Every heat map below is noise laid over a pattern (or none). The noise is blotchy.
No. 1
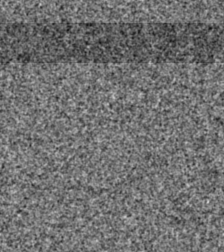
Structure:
one horizontal stripe
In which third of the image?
top
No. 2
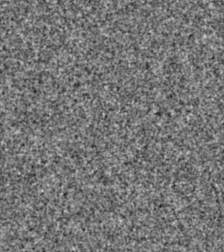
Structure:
only noise
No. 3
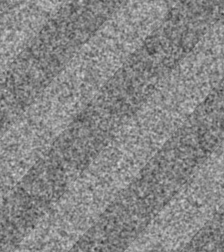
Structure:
diagonal stripes
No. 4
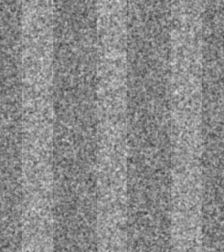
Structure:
vertical stripes
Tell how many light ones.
3
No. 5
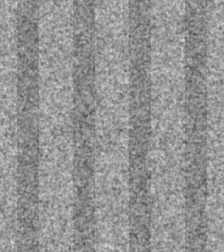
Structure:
vertical stripes
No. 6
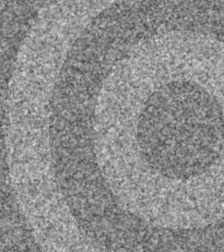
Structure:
rings round one point
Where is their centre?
middle right
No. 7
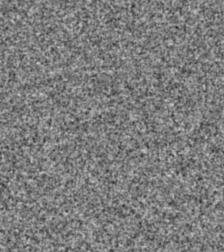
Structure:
only noise
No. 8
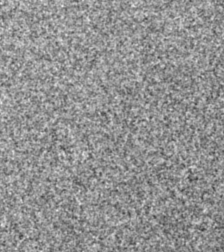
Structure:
a smooth slope
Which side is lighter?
top left
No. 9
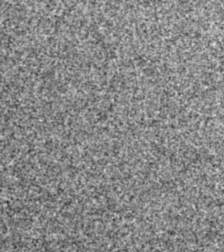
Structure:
a smooth slope
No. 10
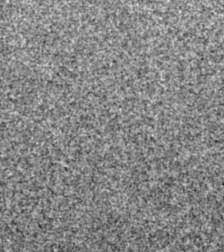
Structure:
a smooth slope
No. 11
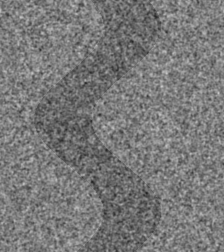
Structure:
a wavy band
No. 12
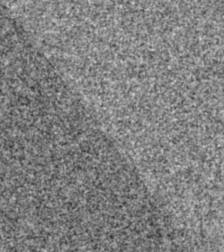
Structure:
a sharp edge
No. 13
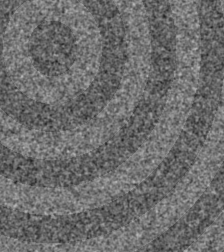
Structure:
rings round one point
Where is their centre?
top left
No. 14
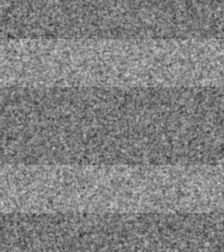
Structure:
horizontal stripes
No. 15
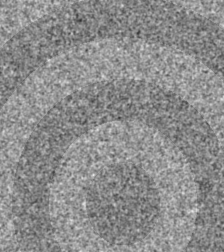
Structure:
rings round one point
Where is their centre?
bottom middle
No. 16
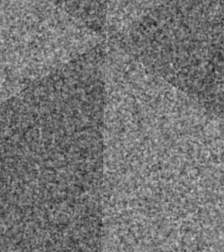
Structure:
spokes from one point
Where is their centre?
top middle
